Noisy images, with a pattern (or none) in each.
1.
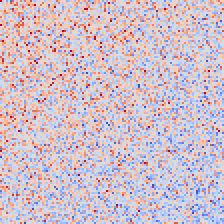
a smooth slope
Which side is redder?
top left
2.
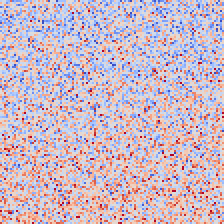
a smooth slope
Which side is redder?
bottom
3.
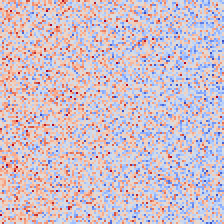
a smooth slope
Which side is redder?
left
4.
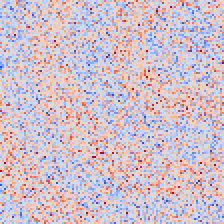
rings round one point
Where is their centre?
top right
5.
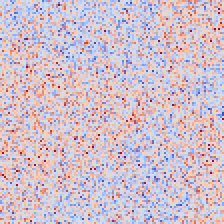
spokes from one point
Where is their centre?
middle right
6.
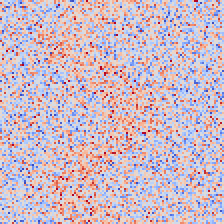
a wavy band
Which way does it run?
top to bottom
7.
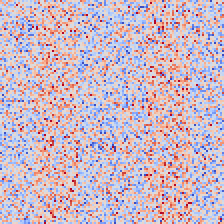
vertical stripes
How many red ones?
2
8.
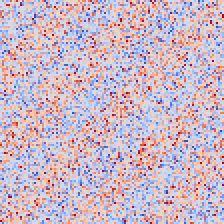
diagonal stripes
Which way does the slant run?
bottom left to top right
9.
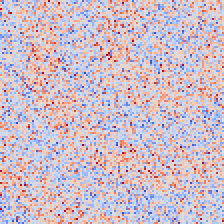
rings round one point
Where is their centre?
top right
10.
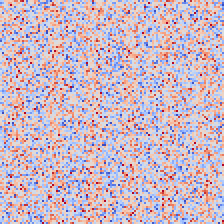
vertical stripes
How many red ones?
6
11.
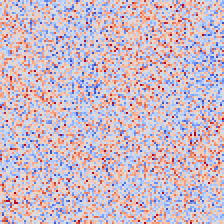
spokes from one point
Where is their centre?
bottom middle
